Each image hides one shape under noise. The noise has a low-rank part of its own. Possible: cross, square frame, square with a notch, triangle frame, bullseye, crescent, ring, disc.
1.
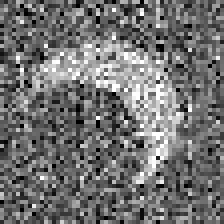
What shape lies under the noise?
crescent
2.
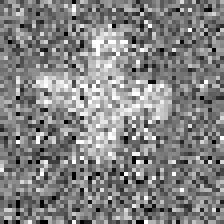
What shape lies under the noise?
cross
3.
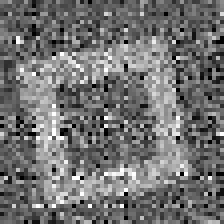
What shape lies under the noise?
square frame
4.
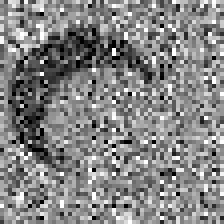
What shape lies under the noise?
crescent
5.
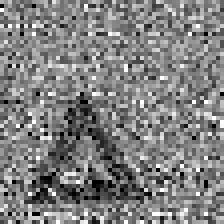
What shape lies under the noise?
triangle frame
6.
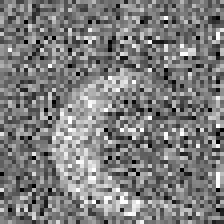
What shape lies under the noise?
crescent
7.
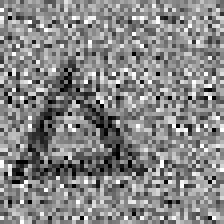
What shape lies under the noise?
triangle frame
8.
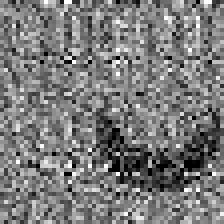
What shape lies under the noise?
crescent
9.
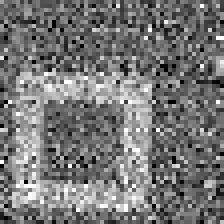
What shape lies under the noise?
square frame
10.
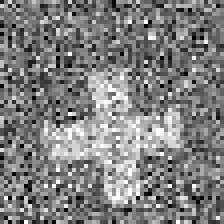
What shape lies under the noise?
cross
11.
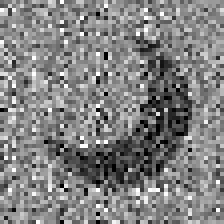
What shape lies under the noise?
crescent
